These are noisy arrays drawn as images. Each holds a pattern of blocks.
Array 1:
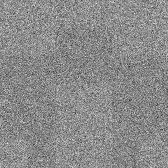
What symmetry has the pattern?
left and right mirror each other
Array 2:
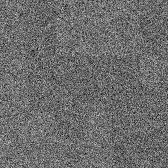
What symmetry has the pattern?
no symmetry
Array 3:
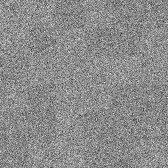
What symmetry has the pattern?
mirrored about the diagonal from the top left
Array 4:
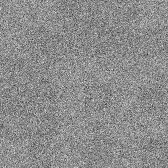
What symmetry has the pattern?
mirrored about the diagonal from the top left
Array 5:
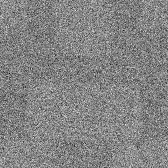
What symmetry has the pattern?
left and right mirror each other
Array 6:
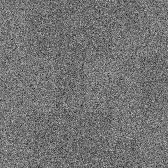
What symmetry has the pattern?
top and bottom mirror each other
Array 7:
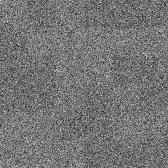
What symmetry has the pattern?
no symmetry
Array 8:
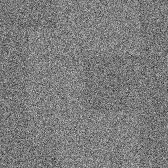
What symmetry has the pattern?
top and bottom mirror each other
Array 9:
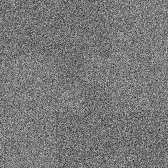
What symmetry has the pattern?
the same after a half turn
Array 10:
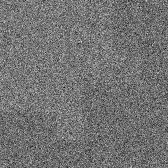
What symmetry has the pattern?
mirrored about the diagonal from the top left
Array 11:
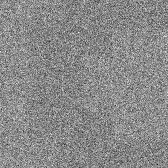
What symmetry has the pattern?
top and bottom mirror each other
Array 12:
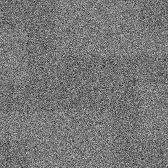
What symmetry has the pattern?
the same after a half turn
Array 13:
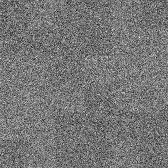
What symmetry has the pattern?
the same after a half turn
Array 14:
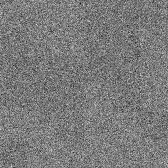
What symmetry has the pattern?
no symmetry
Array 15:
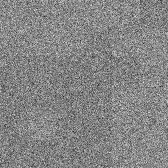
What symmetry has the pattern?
mirrored about the diagonal from the bottom left
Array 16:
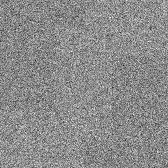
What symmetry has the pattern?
the same after a half turn
